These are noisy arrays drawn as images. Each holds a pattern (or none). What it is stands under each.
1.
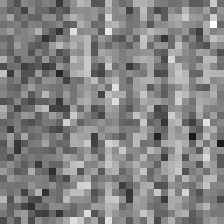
bands of columns
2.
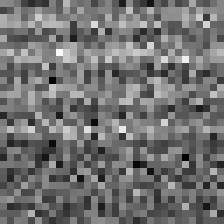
bands of rows
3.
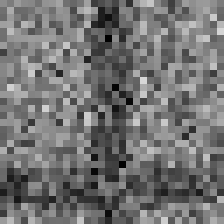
bands of rows crossing bands of columns
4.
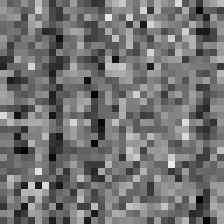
bands of columns
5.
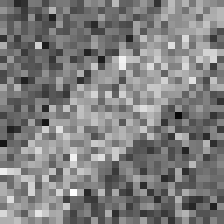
a diagonal band
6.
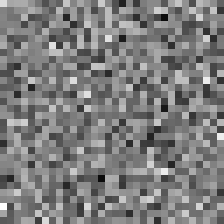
only noise
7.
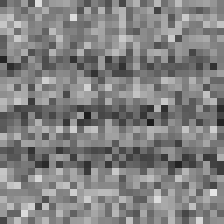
bands of rows
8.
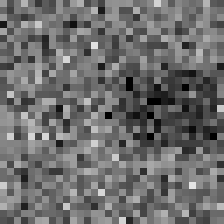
one block
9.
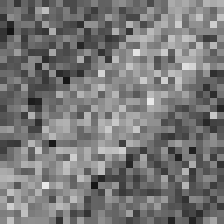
a diagonal band
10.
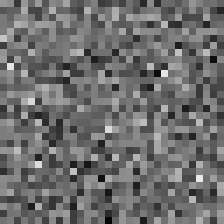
only noise
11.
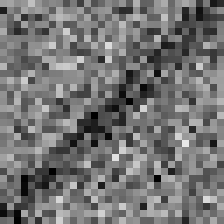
a diagonal band
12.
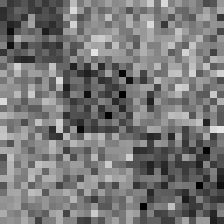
blocks along the diagonal
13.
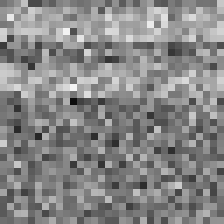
bands of rows
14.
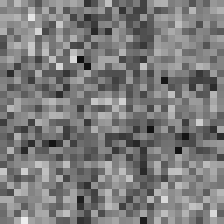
bands of rows crossing bands of columns
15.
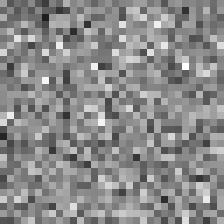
only noise
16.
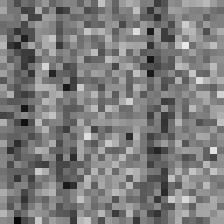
bands of columns
